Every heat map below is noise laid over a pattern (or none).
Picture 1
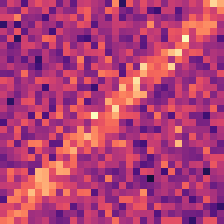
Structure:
a diagonal band
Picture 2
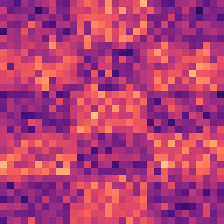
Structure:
a checkerboard
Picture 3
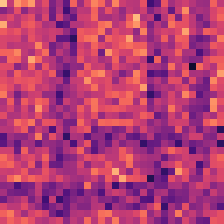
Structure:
bands of rows crossing bands of columns
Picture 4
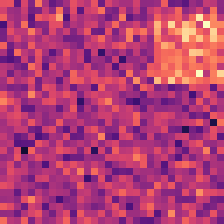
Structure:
one block
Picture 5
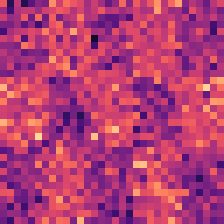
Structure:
a checkerboard
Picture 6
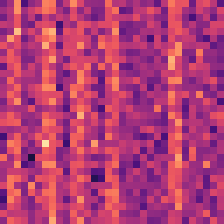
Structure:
bands of columns
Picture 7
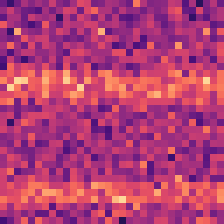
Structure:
bands of rows
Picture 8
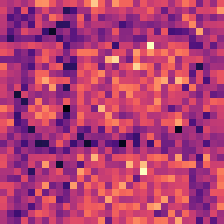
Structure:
bands of rows crossing bands of columns
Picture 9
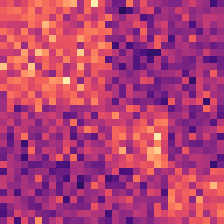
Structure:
blocks along the diagonal
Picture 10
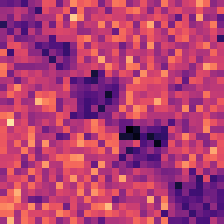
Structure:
blocks along the diagonal
